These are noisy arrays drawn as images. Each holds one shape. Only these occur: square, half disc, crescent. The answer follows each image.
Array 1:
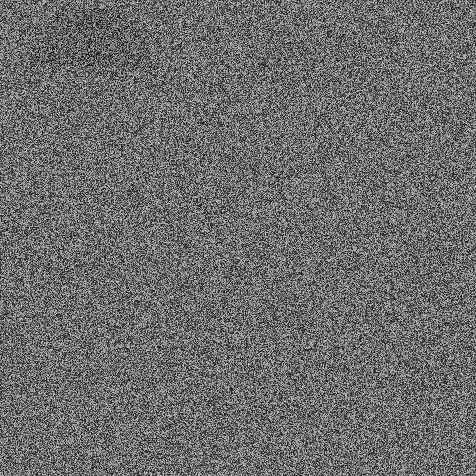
half disc
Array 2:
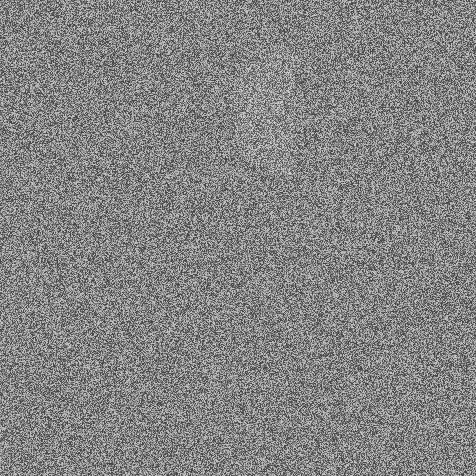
half disc
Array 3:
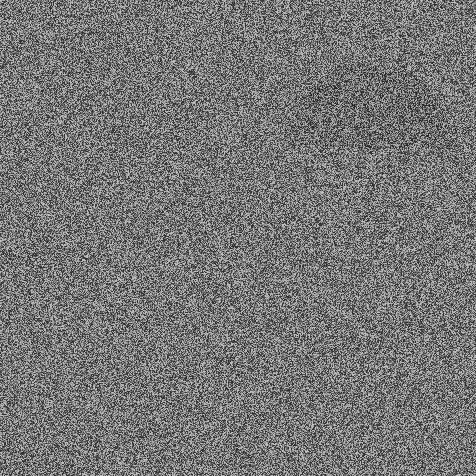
half disc
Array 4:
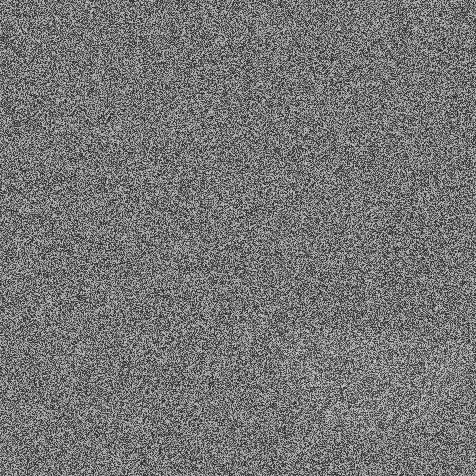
half disc
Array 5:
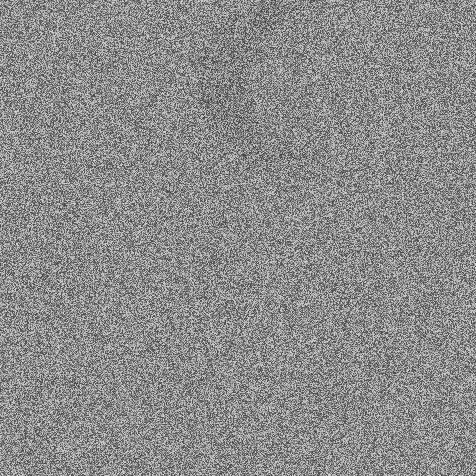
crescent
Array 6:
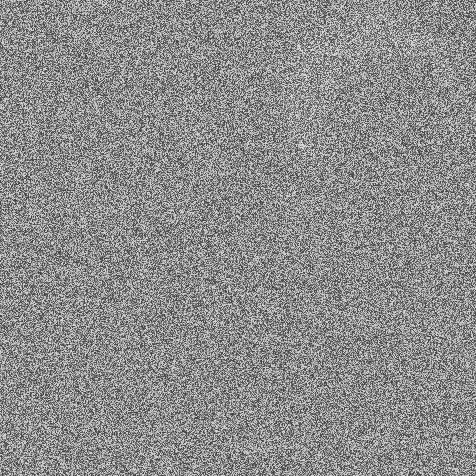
crescent
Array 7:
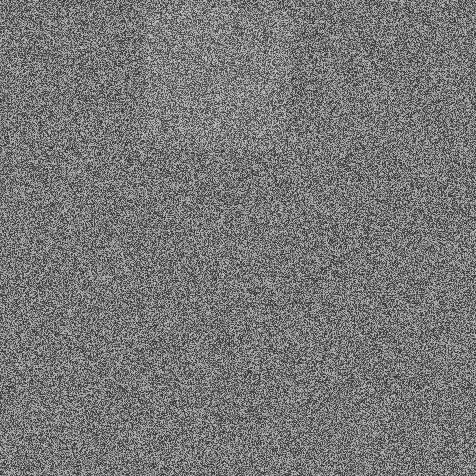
square
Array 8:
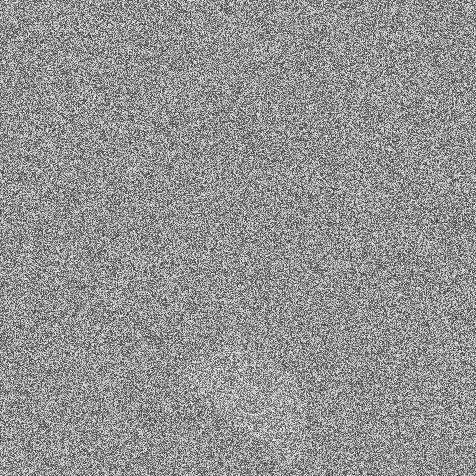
half disc
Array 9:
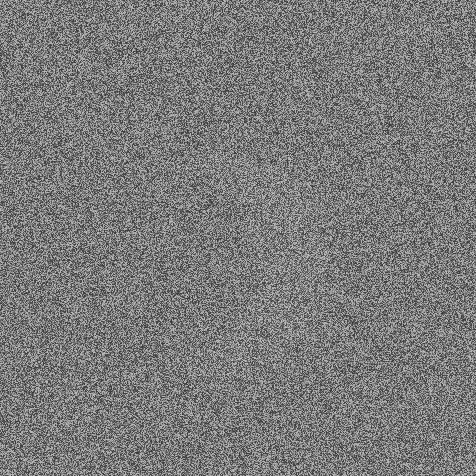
crescent
